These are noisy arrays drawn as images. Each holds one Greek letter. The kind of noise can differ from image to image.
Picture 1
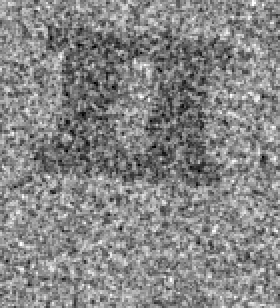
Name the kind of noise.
blotchy
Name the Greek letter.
pi
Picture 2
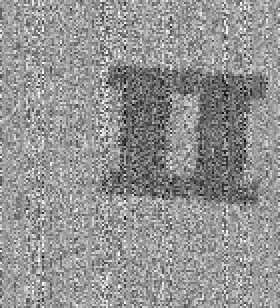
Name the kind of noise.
columns of uneven size
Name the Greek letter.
pi
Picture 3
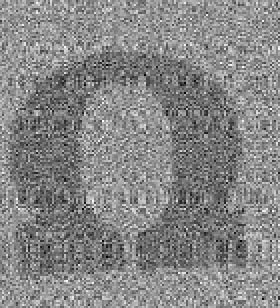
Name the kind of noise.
low rank plus noise
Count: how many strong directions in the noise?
two
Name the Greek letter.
omega
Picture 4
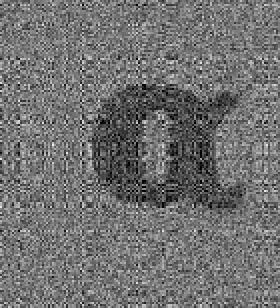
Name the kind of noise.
low rank plus noise
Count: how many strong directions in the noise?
one
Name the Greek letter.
alpha
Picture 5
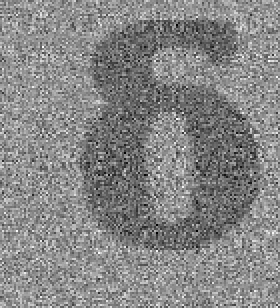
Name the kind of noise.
low rank plus noise
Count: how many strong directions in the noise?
five to eight
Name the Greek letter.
delta
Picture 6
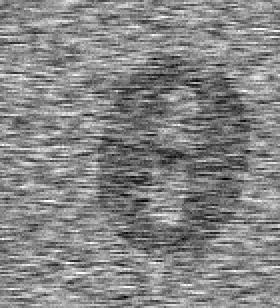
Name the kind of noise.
streaked along the rows
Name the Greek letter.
theta
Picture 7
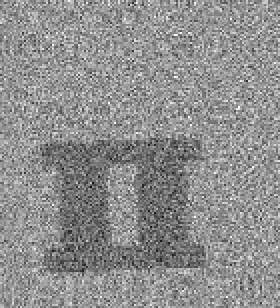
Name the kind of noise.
low rank plus noise
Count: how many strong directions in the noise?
five to eight
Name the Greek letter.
pi
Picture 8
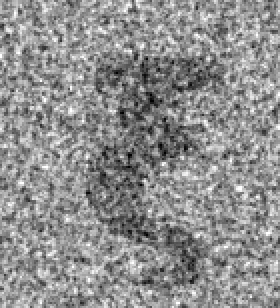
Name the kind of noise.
blotchy
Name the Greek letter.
xi
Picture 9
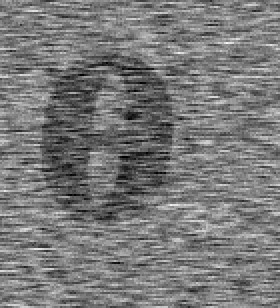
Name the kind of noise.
streaked along the rows
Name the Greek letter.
theta
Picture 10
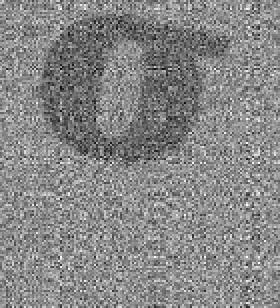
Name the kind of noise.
low rank plus noise
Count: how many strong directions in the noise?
two
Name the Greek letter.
sigma
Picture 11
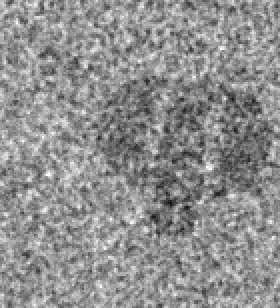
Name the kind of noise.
blotchy
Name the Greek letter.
phi
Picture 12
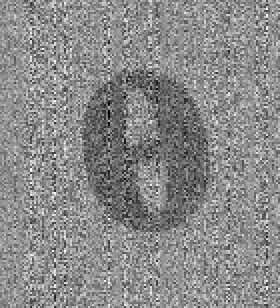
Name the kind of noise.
columns of uneven size
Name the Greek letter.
theta
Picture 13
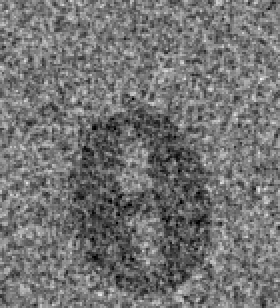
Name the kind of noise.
blotchy
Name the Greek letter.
theta
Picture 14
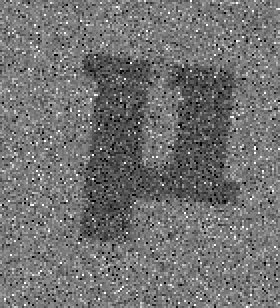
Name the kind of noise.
heavy tails
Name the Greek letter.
mu
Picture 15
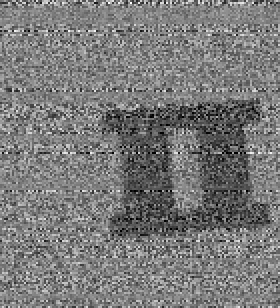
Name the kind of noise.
rows of uneven size
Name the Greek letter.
pi
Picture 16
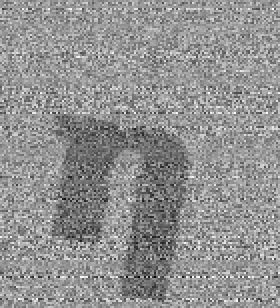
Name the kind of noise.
rows of uneven size
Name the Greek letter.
eta
